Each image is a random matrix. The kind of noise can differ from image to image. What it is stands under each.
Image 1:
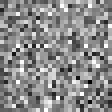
independent entries
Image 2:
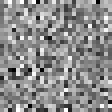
low rank plus noise
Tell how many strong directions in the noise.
three or four
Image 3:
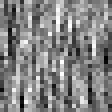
streaked along the columns
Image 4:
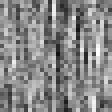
streaked along the columns
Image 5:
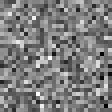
independent entries
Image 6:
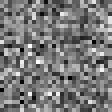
low rank plus noise
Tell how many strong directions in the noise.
five to eight
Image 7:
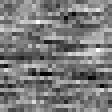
streaked along the rows
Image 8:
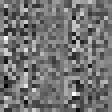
columns of uneven size
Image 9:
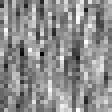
streaked along the columns
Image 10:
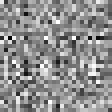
low rank plus noise
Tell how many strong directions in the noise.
two
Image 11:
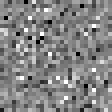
heavy tails
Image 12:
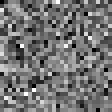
independent entries
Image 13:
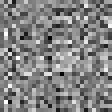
low rank plus noise
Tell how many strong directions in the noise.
two
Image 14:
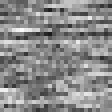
streaked along the rows
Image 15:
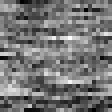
streaked along the rows
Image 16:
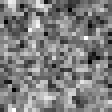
blotchy
